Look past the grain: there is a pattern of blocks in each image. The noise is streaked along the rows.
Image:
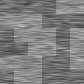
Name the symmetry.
no symmetry
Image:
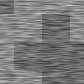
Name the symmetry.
mirrored about the diagonal from the top left
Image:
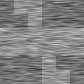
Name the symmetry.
the same after a half turn
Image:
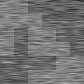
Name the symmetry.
mirrored about the diagonal from the bottom left
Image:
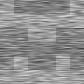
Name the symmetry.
left and right mirror each other
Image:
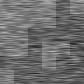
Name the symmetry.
mirrored about the diagonal from the top left
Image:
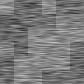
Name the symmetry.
mirrored about the diagonal from the top left
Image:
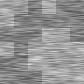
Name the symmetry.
mirrored about the diagonal from the top left
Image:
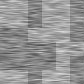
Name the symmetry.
no symmetry
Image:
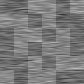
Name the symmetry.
the same after a half turn
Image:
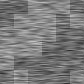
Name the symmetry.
mirrored about the diagonal from the top left
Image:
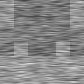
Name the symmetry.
left and right mirror each other
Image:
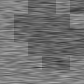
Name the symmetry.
mirrored about the diagonal from the bottom left
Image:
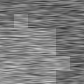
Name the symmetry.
mirrored about the diagonal from the bottom left
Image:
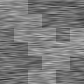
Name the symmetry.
mirrored about the diagonal from the top left
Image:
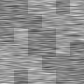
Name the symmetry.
the same after a half turn
